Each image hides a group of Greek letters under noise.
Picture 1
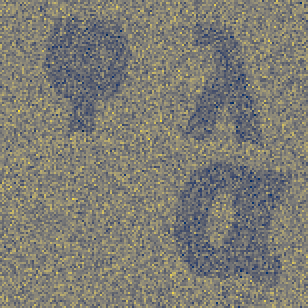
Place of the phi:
top left
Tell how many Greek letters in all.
3
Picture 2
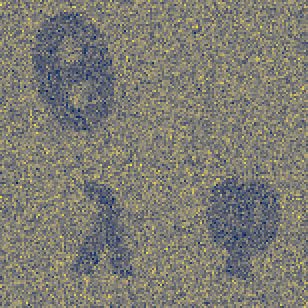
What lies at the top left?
theta
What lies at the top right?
nothing
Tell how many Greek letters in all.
3
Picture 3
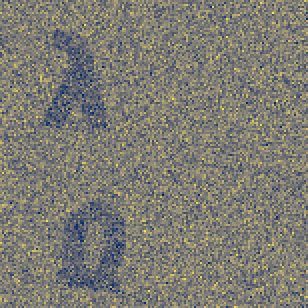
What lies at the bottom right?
nothing
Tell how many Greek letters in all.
2
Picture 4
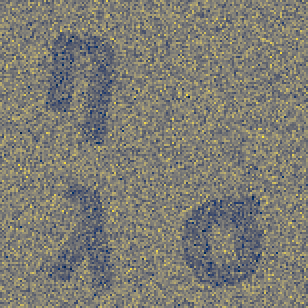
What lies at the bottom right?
sigma
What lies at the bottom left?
lambda
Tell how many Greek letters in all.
3
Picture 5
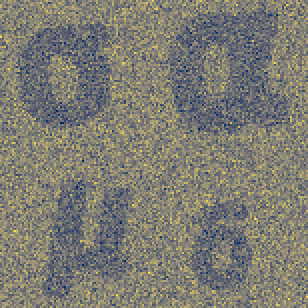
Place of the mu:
bottom left
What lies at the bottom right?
delta
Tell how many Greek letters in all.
4
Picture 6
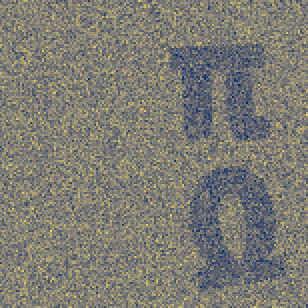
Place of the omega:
bottom right
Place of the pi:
top right
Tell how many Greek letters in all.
2
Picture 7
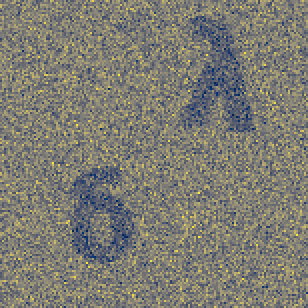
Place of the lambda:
top right
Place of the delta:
bottom left
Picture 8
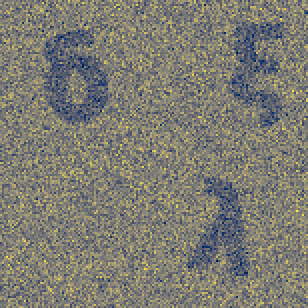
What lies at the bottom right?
lambda
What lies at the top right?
xi
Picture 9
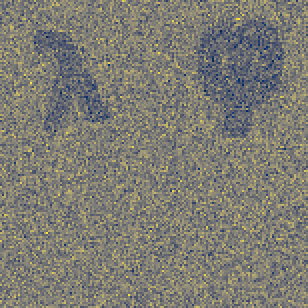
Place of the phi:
top right
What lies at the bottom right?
nothing
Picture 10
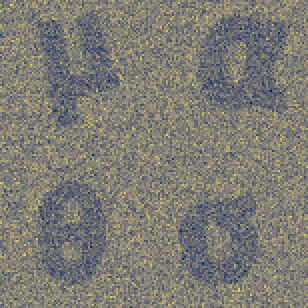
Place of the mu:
top left
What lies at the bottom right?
sigma
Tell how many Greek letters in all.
4
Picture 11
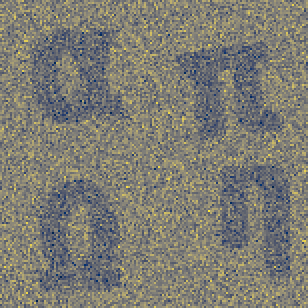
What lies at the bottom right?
eta
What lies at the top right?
pi
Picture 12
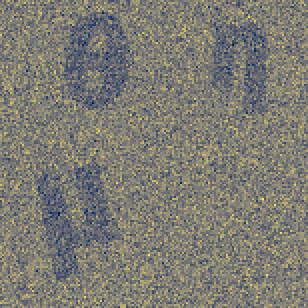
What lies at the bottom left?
mu
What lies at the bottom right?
nothing
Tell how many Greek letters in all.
3
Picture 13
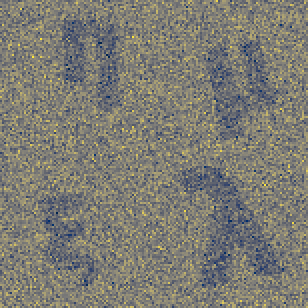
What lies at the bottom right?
lambda
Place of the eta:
top left
